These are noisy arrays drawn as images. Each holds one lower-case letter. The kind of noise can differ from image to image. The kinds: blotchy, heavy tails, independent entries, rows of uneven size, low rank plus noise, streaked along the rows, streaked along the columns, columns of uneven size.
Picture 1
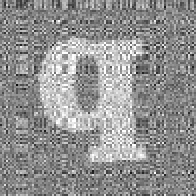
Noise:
low rank plus noise
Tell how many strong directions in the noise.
one
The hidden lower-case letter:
q
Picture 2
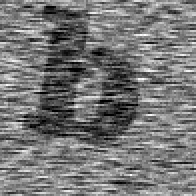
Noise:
streaked along the rows
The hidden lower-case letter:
b
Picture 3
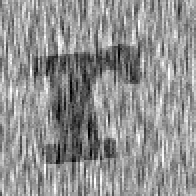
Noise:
streaked along the columns
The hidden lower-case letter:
r
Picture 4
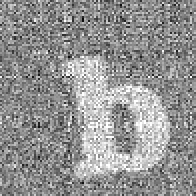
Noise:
low rank plus noise
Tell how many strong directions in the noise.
three or four
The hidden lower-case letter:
b
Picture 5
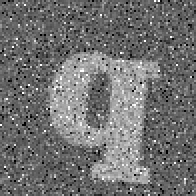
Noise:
heavy tails
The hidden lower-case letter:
q
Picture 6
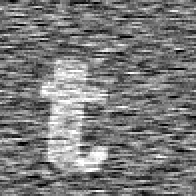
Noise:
streaked along the rows
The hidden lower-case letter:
t
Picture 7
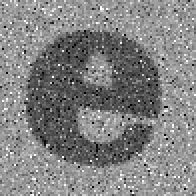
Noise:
heavy tails
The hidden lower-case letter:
e
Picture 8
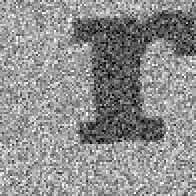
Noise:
independent entries
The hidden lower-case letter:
r
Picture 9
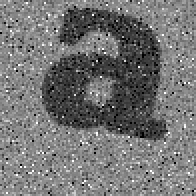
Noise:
heavy tails
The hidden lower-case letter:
a
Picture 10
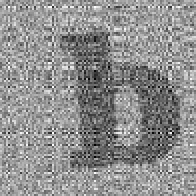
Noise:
low rank plus noise
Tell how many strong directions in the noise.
one
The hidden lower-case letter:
b
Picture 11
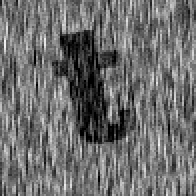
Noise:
streaked along the columns
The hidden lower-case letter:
t
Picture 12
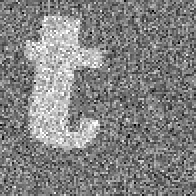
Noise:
independent entries
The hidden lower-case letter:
t
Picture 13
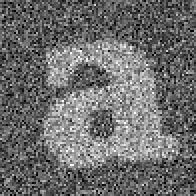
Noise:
independent entries
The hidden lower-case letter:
a
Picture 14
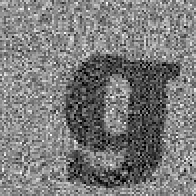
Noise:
low rank plus noise
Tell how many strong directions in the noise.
five to eight
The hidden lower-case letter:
g
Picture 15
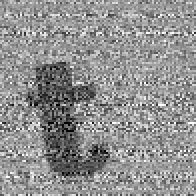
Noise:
rows of uneven size
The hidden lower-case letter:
t
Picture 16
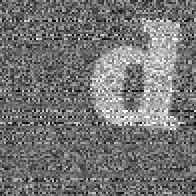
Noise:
rows of uneven size
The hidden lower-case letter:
d
